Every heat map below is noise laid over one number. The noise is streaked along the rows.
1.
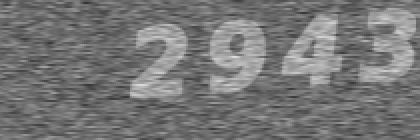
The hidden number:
2943
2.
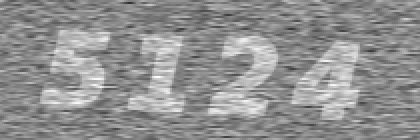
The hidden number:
5124
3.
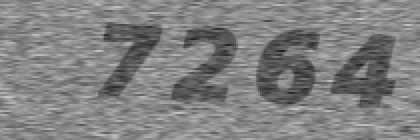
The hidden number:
7264
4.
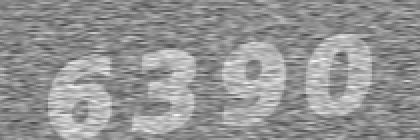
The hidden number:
6390
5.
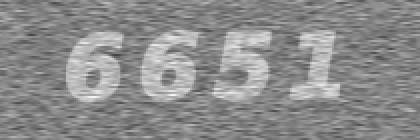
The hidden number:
6651
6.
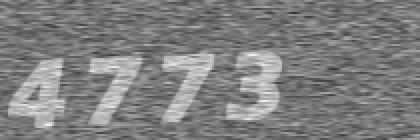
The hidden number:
4773
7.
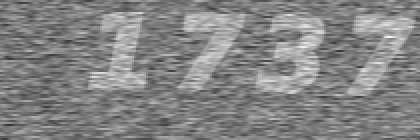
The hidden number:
1737
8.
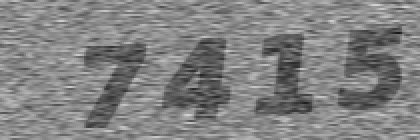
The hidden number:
7415
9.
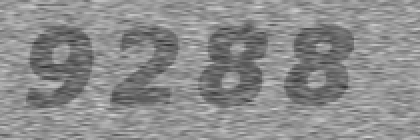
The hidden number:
9288
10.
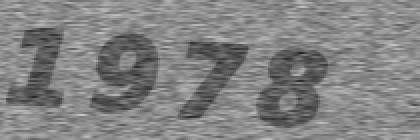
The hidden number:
1978
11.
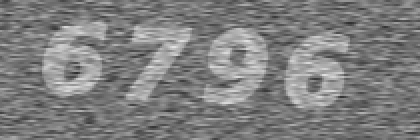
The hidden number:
6796
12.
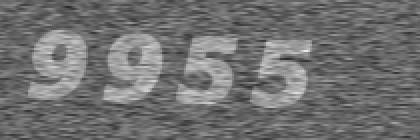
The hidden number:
9955
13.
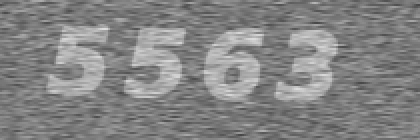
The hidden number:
5563
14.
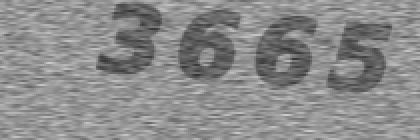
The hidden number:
3665
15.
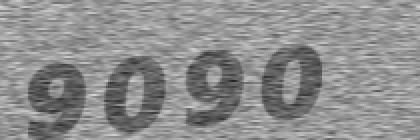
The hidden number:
9090
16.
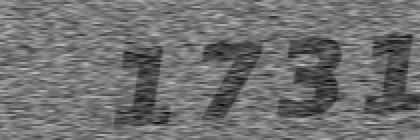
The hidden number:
1731
